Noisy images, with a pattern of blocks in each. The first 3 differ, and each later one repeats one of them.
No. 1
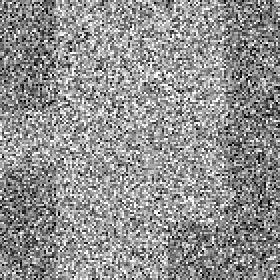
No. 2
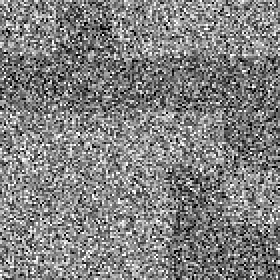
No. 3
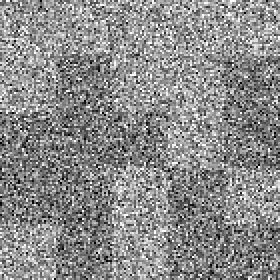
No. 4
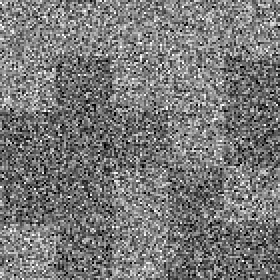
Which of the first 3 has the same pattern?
3
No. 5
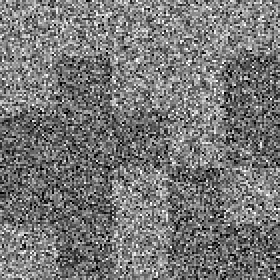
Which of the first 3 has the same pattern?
3
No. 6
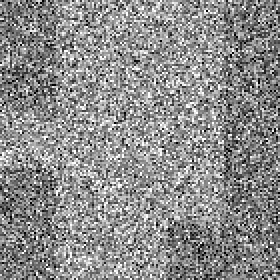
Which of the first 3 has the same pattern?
1
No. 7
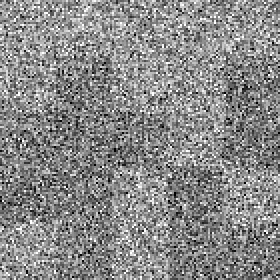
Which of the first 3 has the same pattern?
3
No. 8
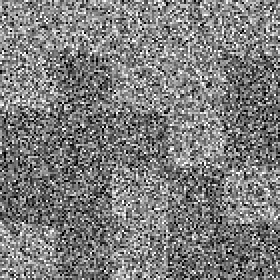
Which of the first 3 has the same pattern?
3
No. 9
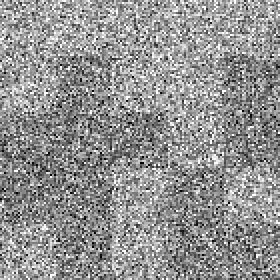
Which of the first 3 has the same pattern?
3
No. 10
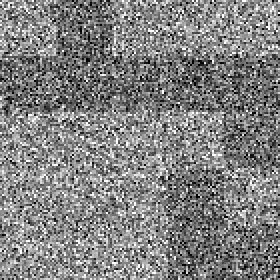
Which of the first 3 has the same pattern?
2
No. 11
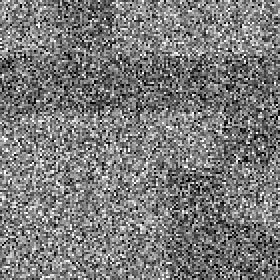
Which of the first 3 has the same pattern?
2
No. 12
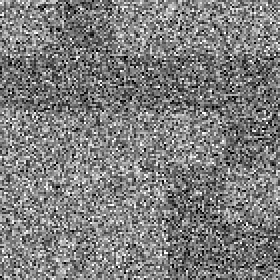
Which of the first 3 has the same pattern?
2
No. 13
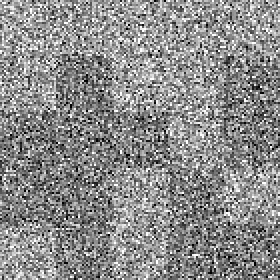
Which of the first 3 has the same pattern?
3
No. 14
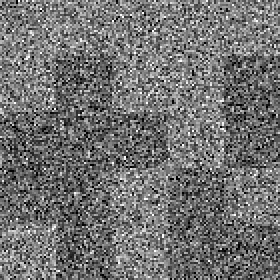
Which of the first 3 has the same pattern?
3
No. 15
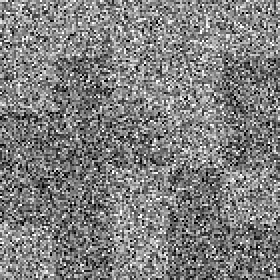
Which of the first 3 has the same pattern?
3
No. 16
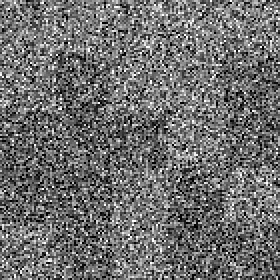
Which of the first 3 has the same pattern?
3
